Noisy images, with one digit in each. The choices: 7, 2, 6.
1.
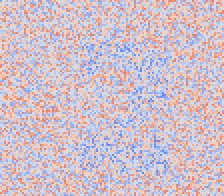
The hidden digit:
2
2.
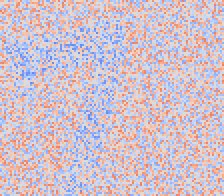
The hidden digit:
7
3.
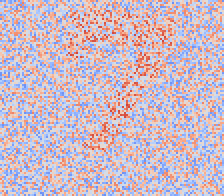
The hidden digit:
7
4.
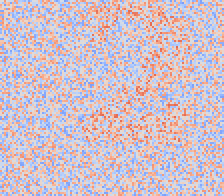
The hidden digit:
2
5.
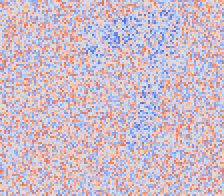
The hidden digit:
7
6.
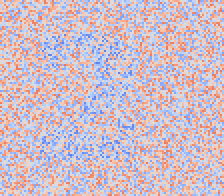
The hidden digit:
2
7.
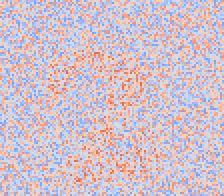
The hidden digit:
2
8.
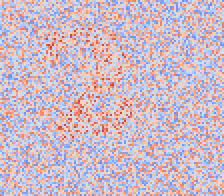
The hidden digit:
2
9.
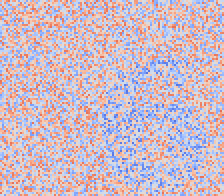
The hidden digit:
6
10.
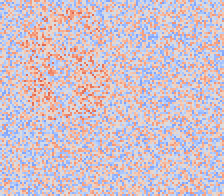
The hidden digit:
6
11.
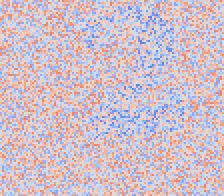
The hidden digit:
2
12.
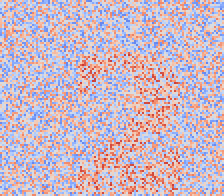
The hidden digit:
2
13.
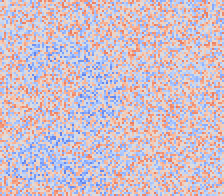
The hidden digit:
2
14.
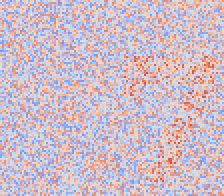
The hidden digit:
7
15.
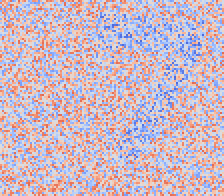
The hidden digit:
7
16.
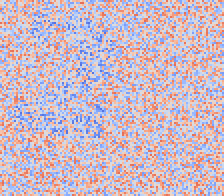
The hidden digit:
2
